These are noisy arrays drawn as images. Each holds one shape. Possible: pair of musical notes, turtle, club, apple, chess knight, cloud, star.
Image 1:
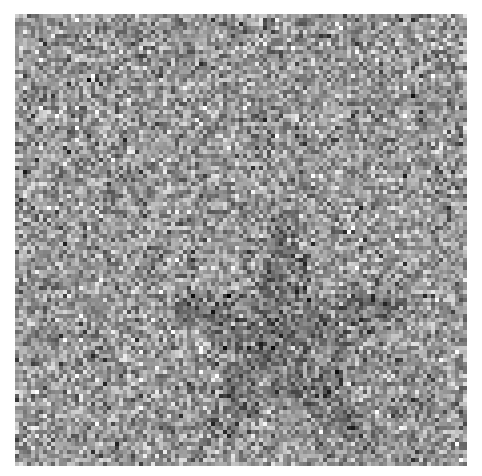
star
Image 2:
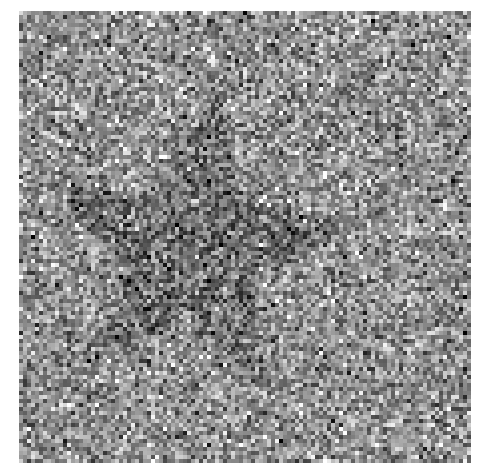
star
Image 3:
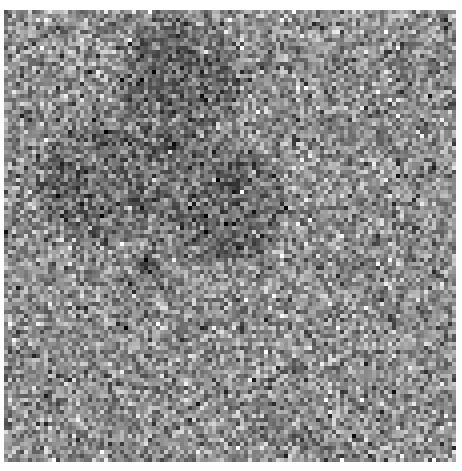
club
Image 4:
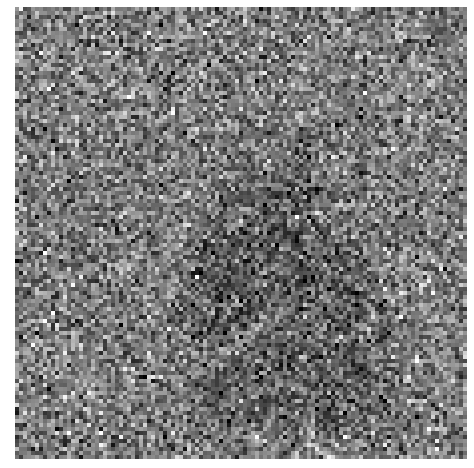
chess knight
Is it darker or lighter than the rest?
darker
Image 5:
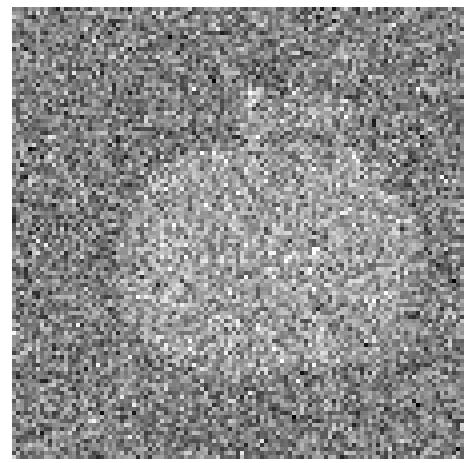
apple
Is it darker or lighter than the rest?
lighter
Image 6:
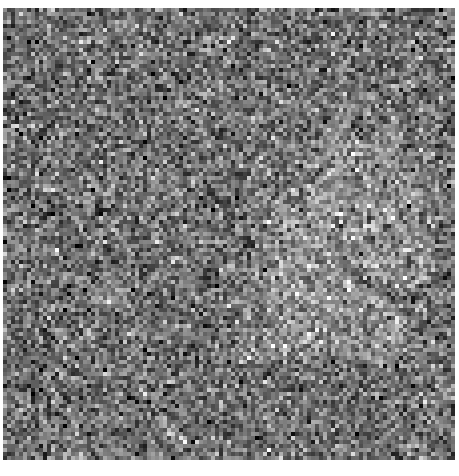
chess knight
